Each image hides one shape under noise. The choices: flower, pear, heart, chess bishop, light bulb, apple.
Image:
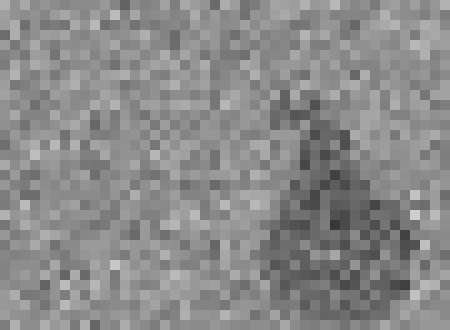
dark pear
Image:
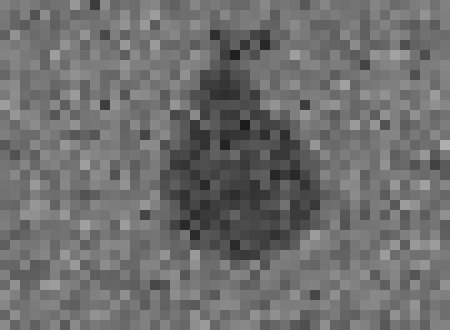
dark pear
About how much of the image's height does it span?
two thirds
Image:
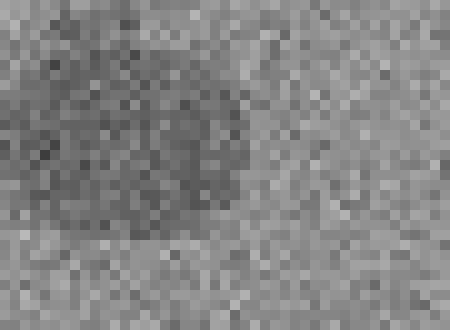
dark apple
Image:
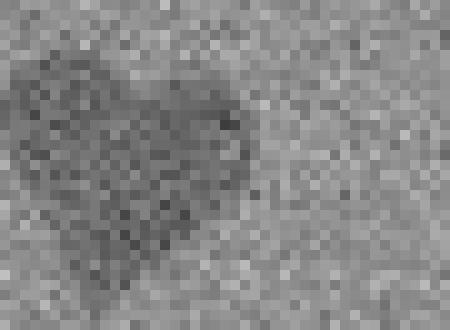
dark heart
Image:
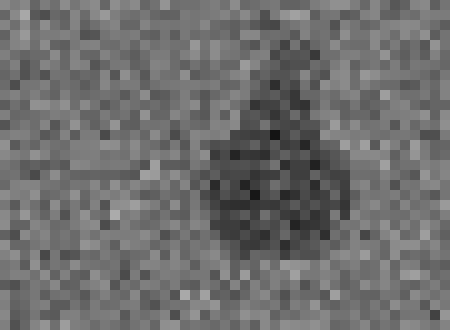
dark pear
